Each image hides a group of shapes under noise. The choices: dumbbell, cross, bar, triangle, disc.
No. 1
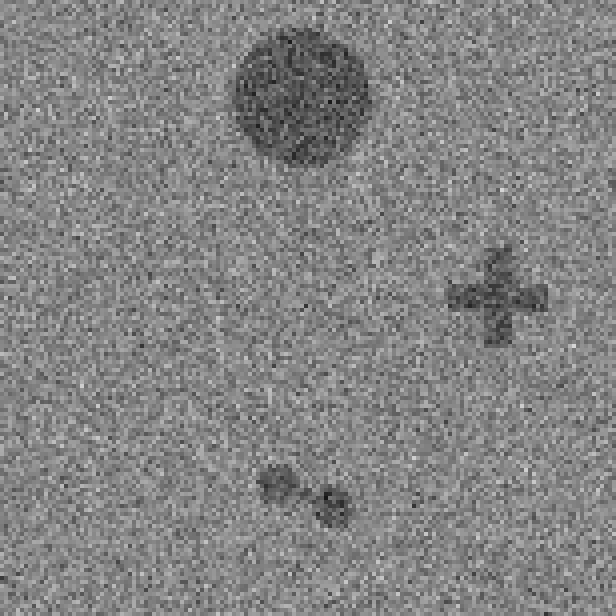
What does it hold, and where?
top middle: dark disc; middle right: dark cross; bottom middle: dark dumbbell
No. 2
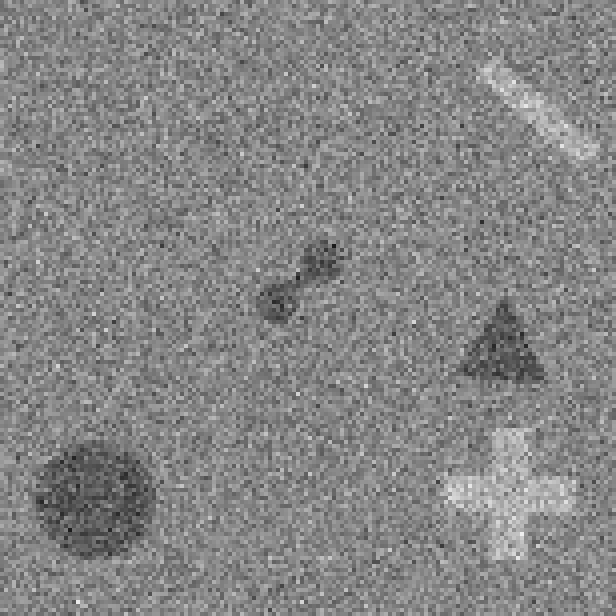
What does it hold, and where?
top right: light bar; centre: dark dumbbell; middle right: dark triangle; bottom left: dark disc; bottom right: light cross
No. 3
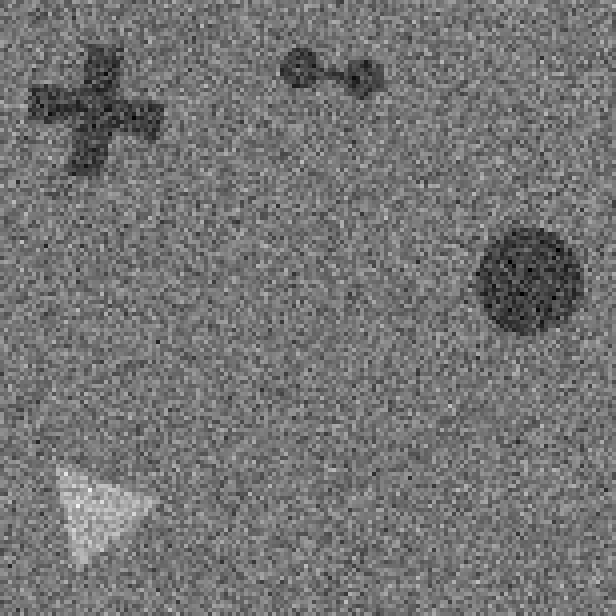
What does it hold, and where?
top left: dark cross; top middle: dark dumbbell; middle right: dark disc; bottom left: light triangle
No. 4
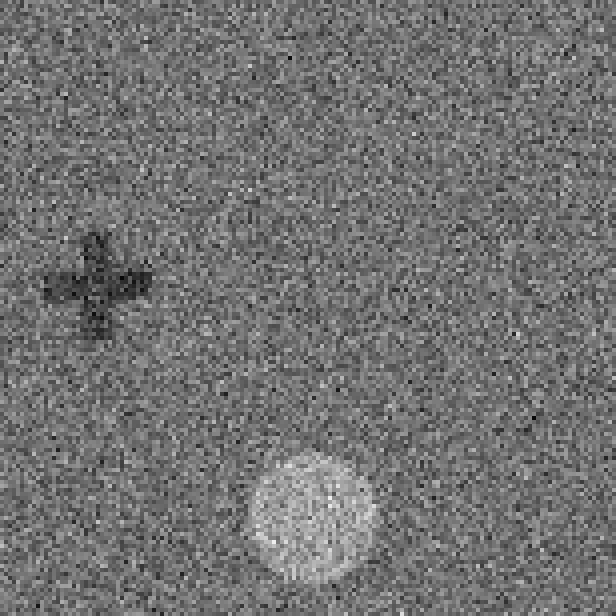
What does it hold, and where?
middle left: dark cross; bottom middle: light disc
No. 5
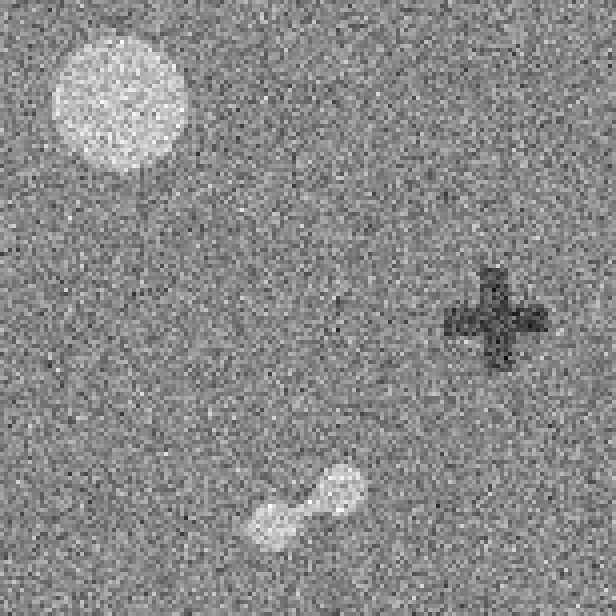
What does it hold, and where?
top left: light disc; middle right: dark cross; bottom middle: light dumbbell
